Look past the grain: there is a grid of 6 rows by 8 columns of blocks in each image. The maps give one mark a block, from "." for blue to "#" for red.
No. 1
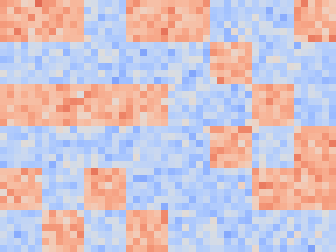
# # . # # . . #
. . . . . # . .
# # # # . . # .
. . . . . # . #
# . # . . . # #
. # . # . . . .
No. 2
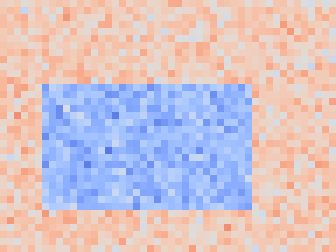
# # # # # # # #
# # # # # # # #
# . . . . . # #
# . . . . . # #
# . . . . . # #
# # # # # # # #
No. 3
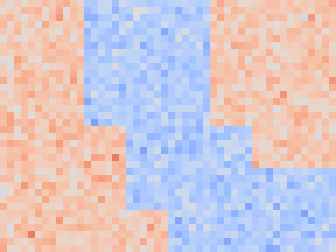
# # . . . # # #
# # . . . # # #
# # . . . # # #
# # # . . . # #
# # # . . . . .
# # # # . . . .
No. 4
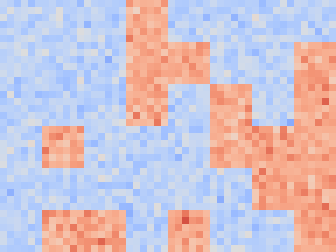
. . . # . . . .
. . . # # . . #
. . . # . # . #
. # . . . # # #
. . . . . . # #
. # # . # . . #
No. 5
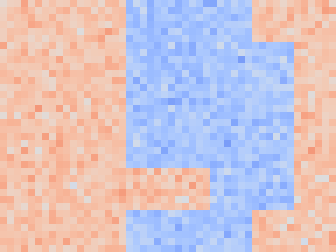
# # # . . . # #
# # # . . . . #
# # # . . . . #
# # # . . . . #
# # # # # . . #
# # # . . . # #
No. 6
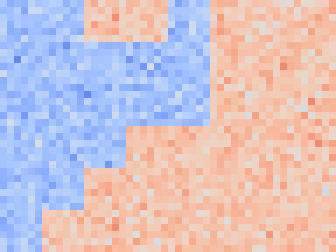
. . # # . # # #
. . . . . # # #
. . . . . # # #
. . . # # # # #
. . # # # # # #
. # # # # # # #
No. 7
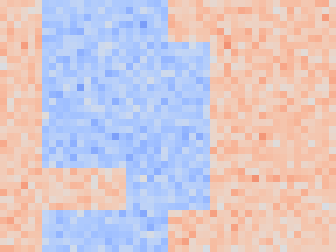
# . . . # # # #
# . . . . # # #
# . . . . # # #
# . . . . # # #
# # # . . # # #
# . . . # # # #
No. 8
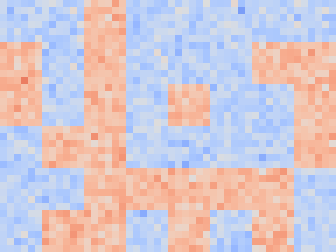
. . # . . . . .
# . # . . . # #
# . # . # . . #
. # # . . . . #
. . # # # # # .
. # # . # . # .
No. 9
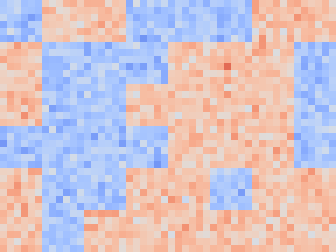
. # # . . . # #
# . . . # # # .
# . . # # # # .
. . . . # # # .
# . . # # . # #
# . # # # # # #
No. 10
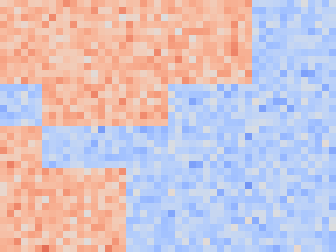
# # # # # # . .
# # # # # # . .
. # # # . . . .
# . . . . . . .
# # # . . . . .
# # # . . . . .
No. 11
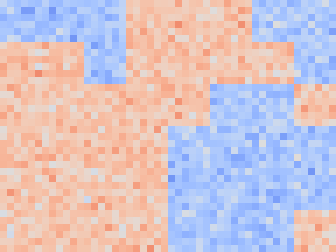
. . . # # # . .
# # . # # # # .
# # # # # . . #
# # # # . . . .
# # # # . . . .
# # # # . . . #
